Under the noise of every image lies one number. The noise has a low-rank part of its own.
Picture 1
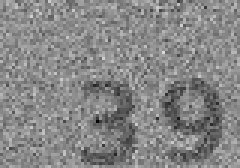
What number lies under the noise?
39
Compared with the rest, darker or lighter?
darker
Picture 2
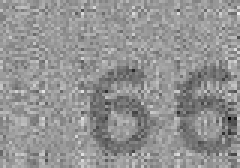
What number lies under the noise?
66
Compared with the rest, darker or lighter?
darker
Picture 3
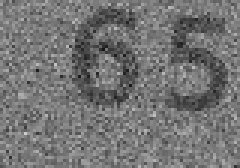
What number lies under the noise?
65
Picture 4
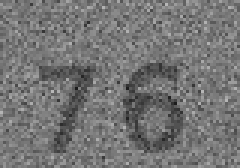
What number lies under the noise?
76
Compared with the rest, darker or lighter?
darker
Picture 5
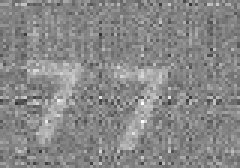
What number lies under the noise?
77
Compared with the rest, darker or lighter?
lighter
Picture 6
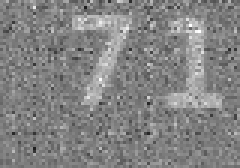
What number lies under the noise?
71
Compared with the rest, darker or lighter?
lighter
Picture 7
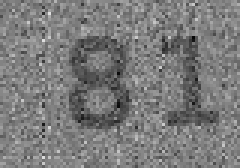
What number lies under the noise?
81
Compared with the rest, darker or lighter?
darker
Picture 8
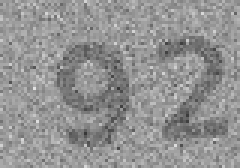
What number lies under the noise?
92
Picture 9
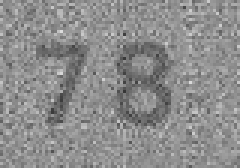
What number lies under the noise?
78
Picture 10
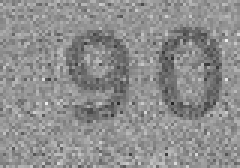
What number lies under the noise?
90
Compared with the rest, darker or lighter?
darker
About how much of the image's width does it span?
two thirds
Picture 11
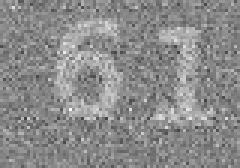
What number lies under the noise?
61
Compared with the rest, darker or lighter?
lighter
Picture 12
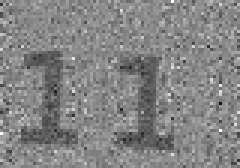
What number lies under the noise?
11
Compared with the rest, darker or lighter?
darker
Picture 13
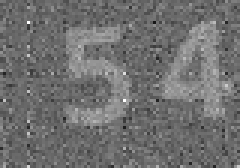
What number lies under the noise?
54
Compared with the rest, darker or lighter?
lighter
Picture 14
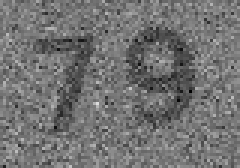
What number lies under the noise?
79
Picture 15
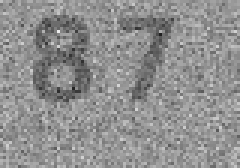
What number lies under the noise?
87
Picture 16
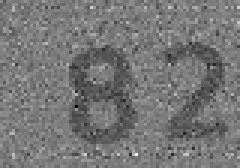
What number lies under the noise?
82
